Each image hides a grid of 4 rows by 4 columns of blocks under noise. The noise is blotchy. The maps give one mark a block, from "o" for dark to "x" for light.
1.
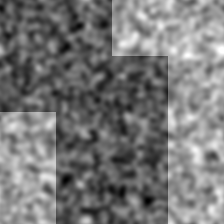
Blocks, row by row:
ooxx
ooox
xoox
xoox
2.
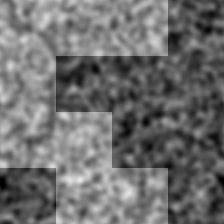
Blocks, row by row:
xxxo
xooo
xxoo
oxxo
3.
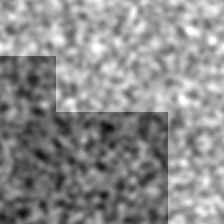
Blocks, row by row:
xxxx
oxxx
ooox
ooox
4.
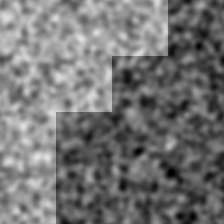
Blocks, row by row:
xxxo
xxoo
xooo
xooo
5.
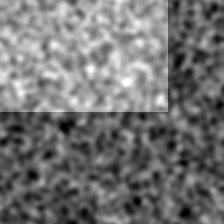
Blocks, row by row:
xxxo
xxxo
oooo
oooo
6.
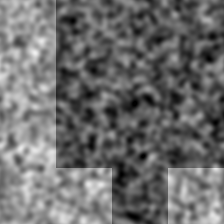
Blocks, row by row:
xooo
xooo
xooo
xxox
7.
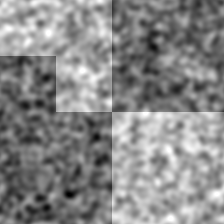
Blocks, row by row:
xxoo
oxoo
ooxx
ooxx
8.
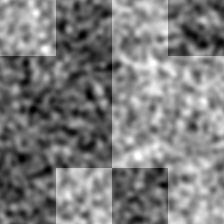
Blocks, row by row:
xoxo
ooxx
ooxx
oxox
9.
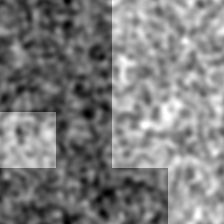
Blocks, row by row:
ooxx
ooxx
xoxx
ooox
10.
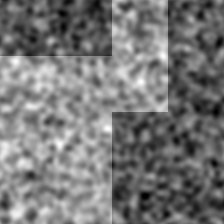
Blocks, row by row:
ooxo
xxxo
xxoo
xxoo
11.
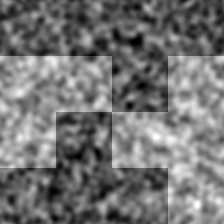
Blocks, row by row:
oooo
xxox
xoxx
ooox
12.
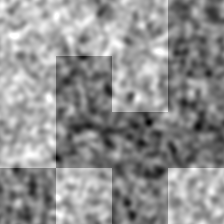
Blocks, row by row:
xxxo
xoxo
xooo
oxox
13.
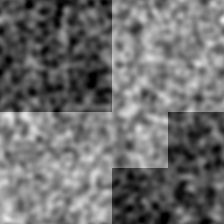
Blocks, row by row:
ooxx
ooxx
xxxo
xxoo
